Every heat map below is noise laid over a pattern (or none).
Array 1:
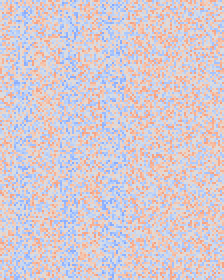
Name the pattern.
bands of columns
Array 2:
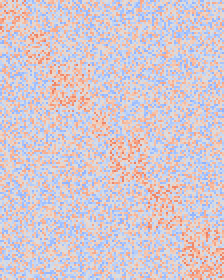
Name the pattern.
blocks along the diagonal
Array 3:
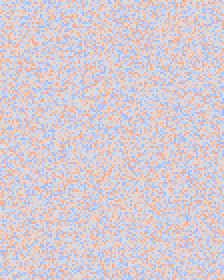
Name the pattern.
only noise
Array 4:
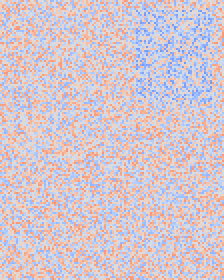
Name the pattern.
one block
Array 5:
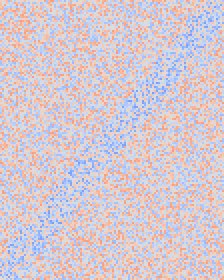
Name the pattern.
a diagonal band
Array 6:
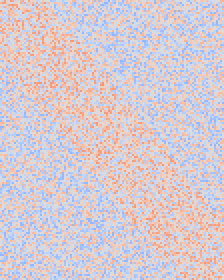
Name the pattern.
a diagonal band
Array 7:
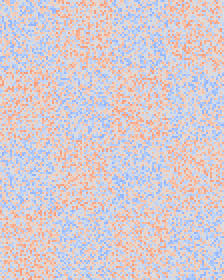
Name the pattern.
a checkerboard
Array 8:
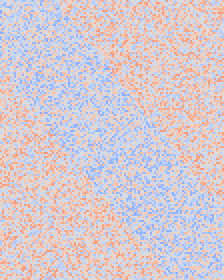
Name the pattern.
a diagonal band
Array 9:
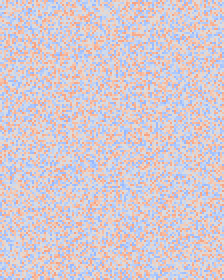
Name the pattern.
only noise
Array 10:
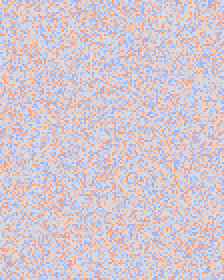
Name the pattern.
only noise
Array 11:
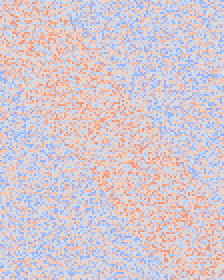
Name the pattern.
a diagonal band
